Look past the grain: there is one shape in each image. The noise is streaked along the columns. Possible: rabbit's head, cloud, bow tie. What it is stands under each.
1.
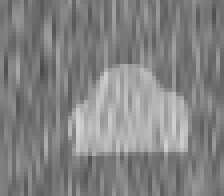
cloud
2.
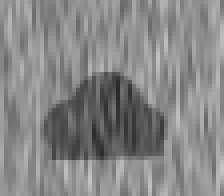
cloud
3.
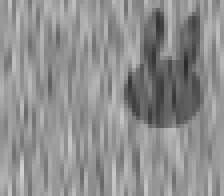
rabbit's head
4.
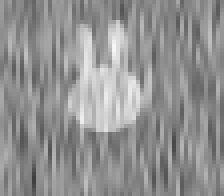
rabbit's head
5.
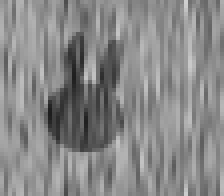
rabbit's head
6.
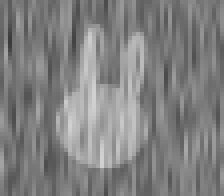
rabbit's head
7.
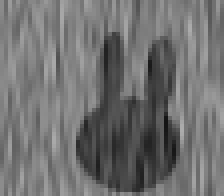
rabbit's head
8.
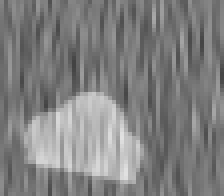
cloud
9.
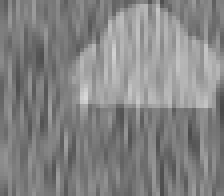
cloud
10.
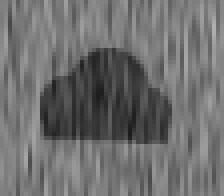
cloud
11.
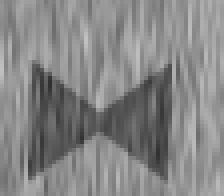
bow tie
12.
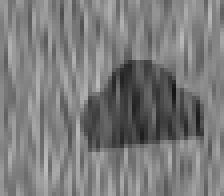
cloud
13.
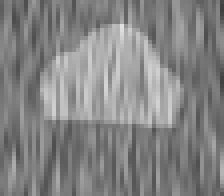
cloud
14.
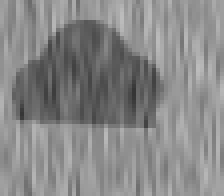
cloud
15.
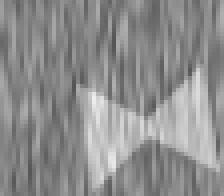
bow tie
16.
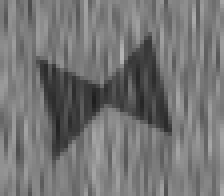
bow tie
